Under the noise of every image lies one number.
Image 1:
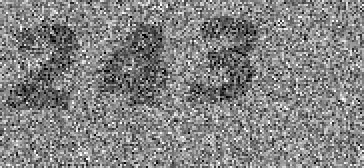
243
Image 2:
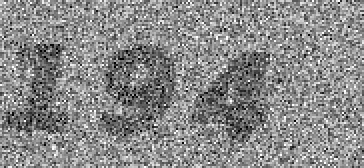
194
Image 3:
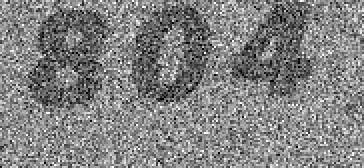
804
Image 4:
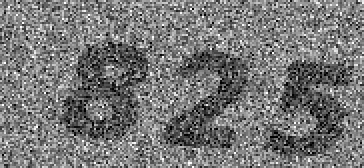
825
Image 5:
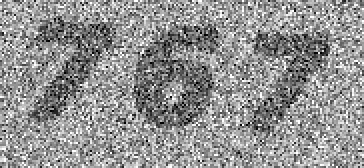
767
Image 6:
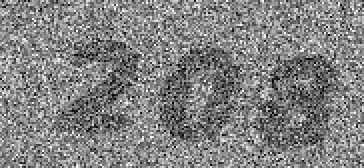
208
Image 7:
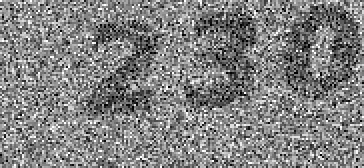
230
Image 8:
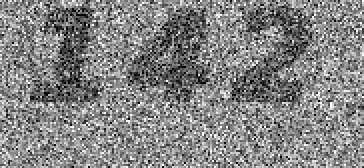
142
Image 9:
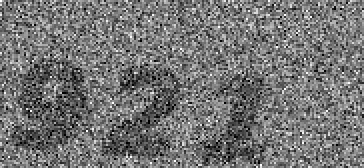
921
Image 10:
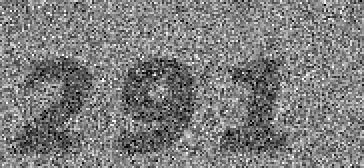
291
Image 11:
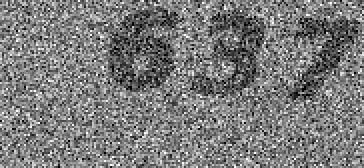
637
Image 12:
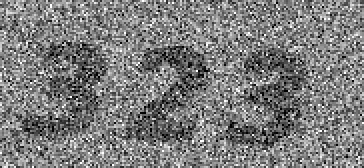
323
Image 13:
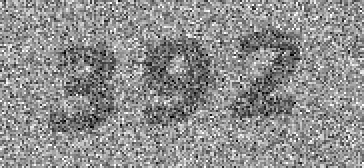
392
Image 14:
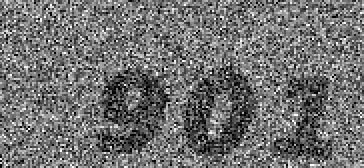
901
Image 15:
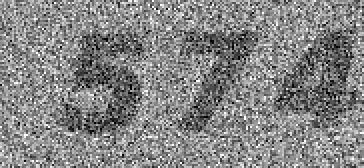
574
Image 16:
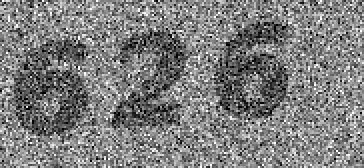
626
